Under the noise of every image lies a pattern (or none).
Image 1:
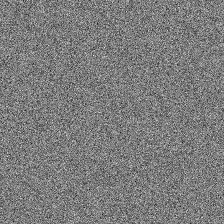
only noise
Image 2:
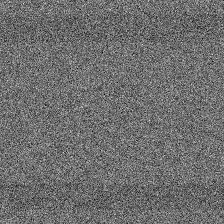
bands of rows
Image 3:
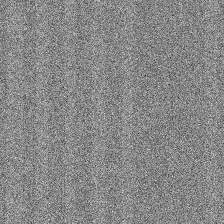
bands of columns
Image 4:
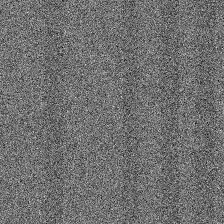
bands of columns
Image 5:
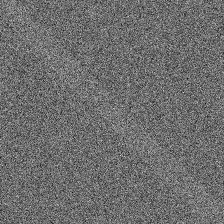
a diagonal band
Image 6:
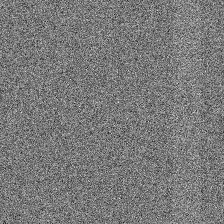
one band of columns
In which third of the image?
right
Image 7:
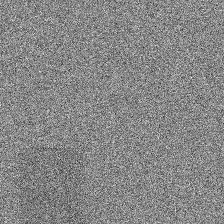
one block
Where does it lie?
bottom left
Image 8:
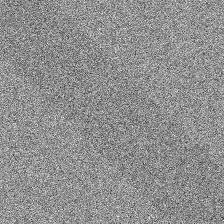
a diagonal band
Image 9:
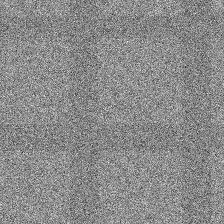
bands of rows crossing bands of columns
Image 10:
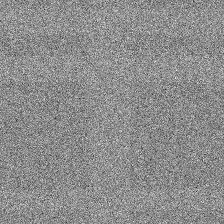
bands of rows crossing bands of columns
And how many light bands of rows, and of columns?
3 and 1
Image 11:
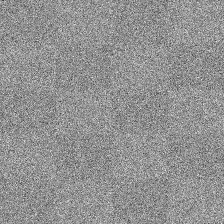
a checkerboard
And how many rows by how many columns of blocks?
5 by 4
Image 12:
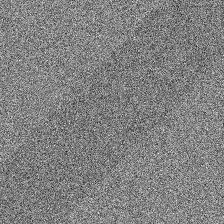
a diagonal band
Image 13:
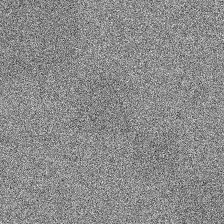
blocks along the diagonal
